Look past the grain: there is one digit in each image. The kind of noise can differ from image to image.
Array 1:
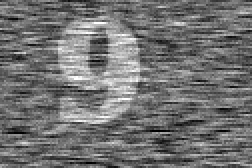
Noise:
streaked along the rows
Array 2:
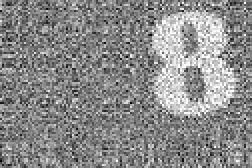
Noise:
low rank plus noise
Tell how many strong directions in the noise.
two
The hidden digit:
8
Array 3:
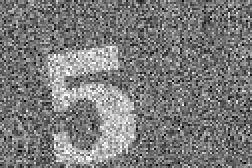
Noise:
low rank plus noise
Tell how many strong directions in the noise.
five to eight
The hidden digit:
5
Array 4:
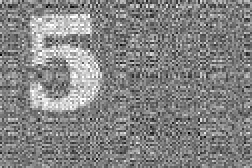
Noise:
low rank plus noise
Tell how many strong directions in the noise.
one
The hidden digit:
5
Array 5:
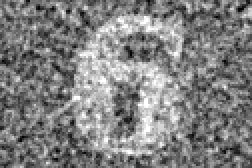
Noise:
blotchy
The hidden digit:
6
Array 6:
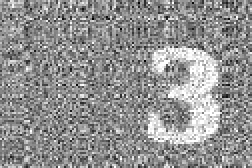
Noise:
low rank plus noise
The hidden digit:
3
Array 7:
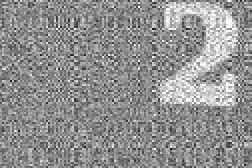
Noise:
low rank plus noise
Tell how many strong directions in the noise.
one
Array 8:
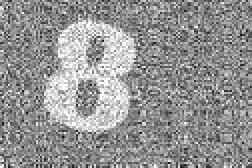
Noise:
low rank plus noise
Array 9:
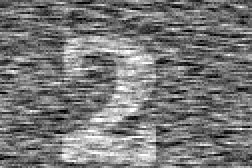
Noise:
streaked along the rows
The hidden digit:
2
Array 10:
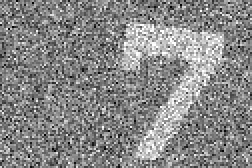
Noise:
independent entries
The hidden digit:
7
